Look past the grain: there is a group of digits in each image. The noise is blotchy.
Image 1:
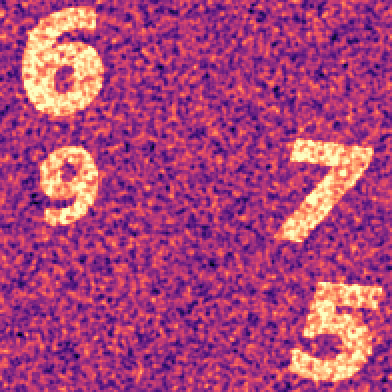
top left: 6; middle left: 9; middle right: 7; bottom right: 5
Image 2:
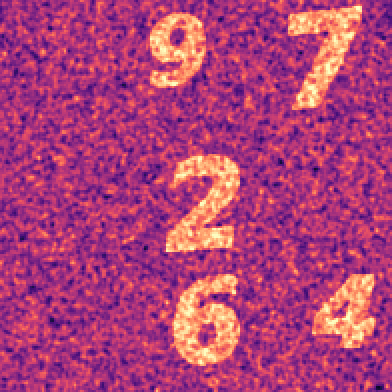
top middle: 9; top right: 7; centre: 2; bottom middle: 6; bottom right: 4
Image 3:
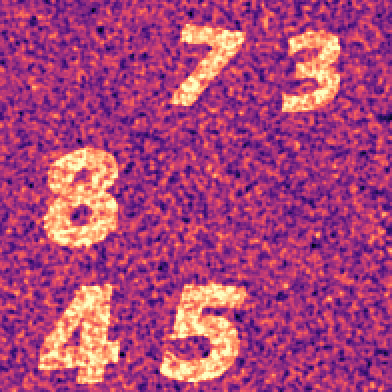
top middle: 7; top right: 3; middle left: 8; bottom left: 4; bottom middle: 5
